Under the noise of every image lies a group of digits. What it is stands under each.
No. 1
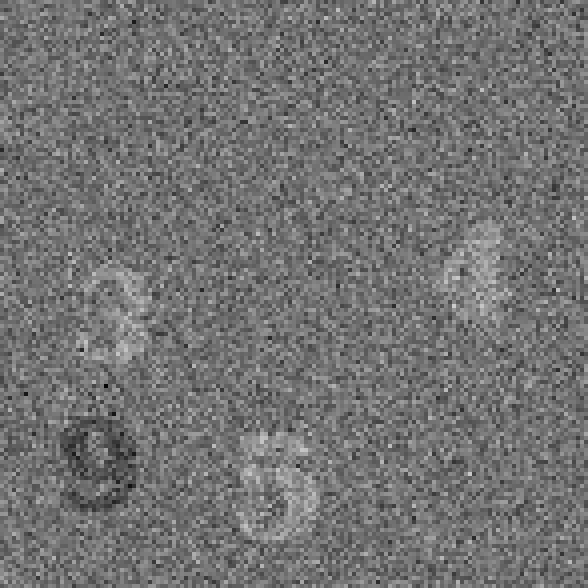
middle left: light 3; middle right: light 4; bottom left: dark 9; bottom middle: light 5
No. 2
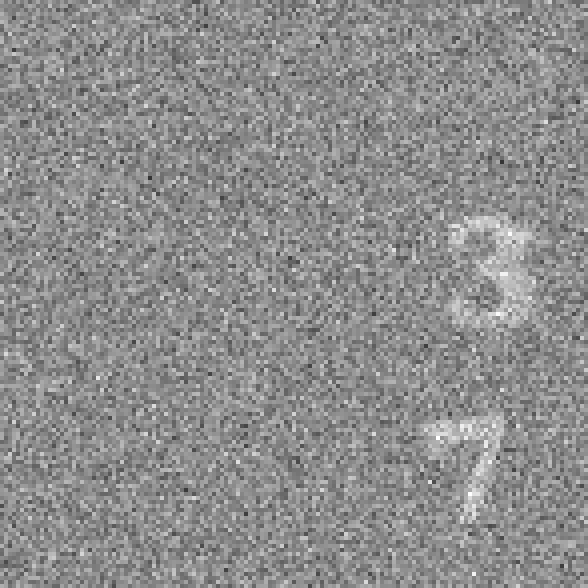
middle right: light 3; bottom right: light 7
